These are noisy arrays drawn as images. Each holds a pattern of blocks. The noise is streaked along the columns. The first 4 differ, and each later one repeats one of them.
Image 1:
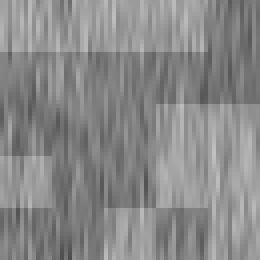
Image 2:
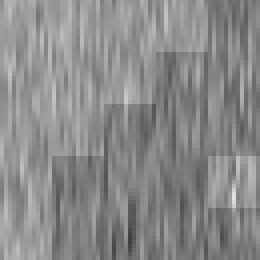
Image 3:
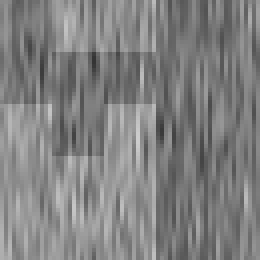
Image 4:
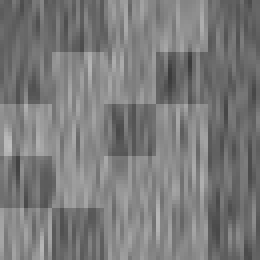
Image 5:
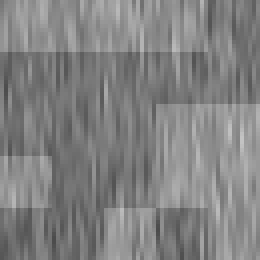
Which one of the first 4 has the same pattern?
1
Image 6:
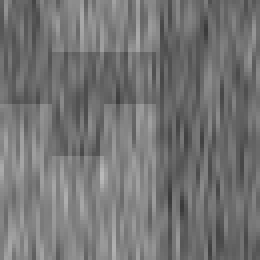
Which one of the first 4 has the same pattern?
3
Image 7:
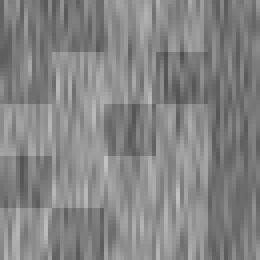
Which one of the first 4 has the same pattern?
4
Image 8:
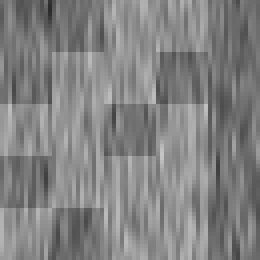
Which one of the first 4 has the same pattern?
4
